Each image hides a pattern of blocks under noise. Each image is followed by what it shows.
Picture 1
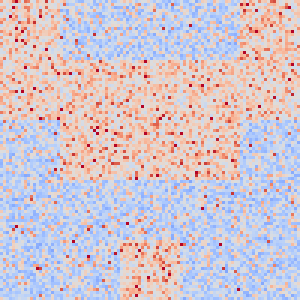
left and right mirror each other
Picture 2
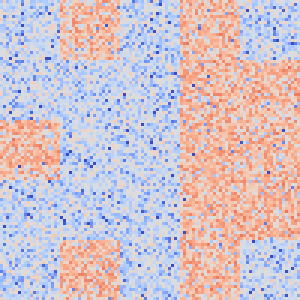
top and bottom mirror each other
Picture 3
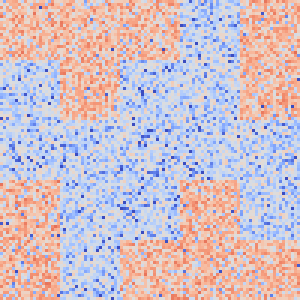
the same after a half turn
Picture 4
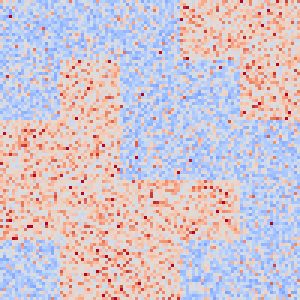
mirrored about the diagonal from the bottom left
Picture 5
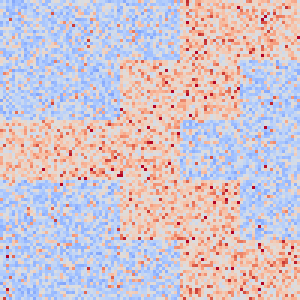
top and bottom mirror each other
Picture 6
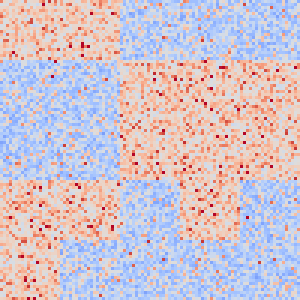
no symmetry
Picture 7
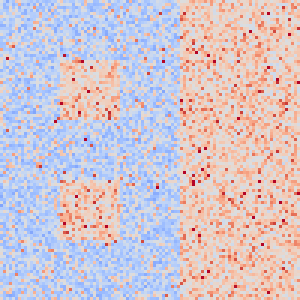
top and bottom mirror each other
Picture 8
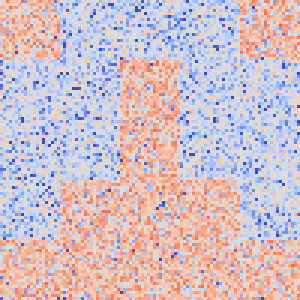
left and right mirror each other
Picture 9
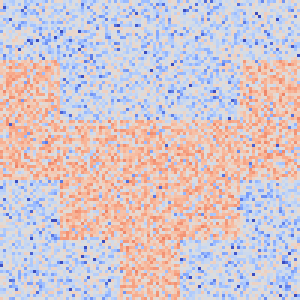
left and right mirror each other
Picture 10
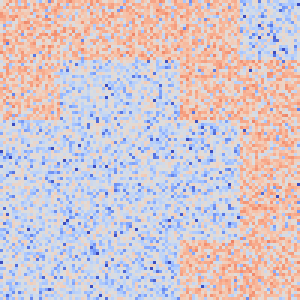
mirrored about the diagonal from the bottom left
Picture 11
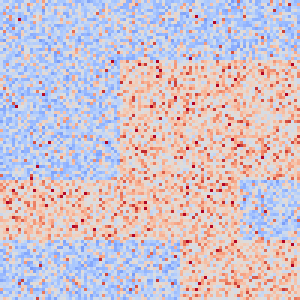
no symmetry
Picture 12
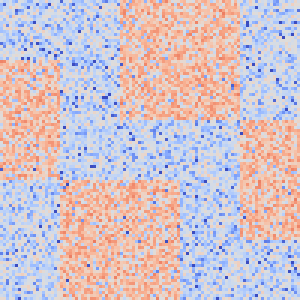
the same after a half turn
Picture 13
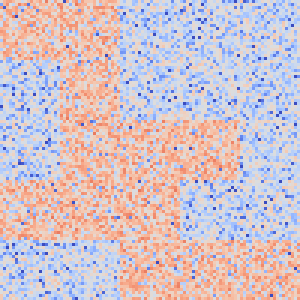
no symmetry
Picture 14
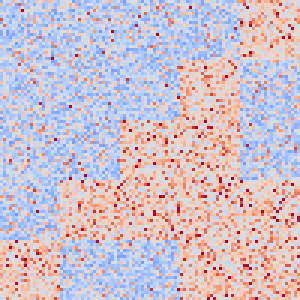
mirrored about the diagonal from the top left
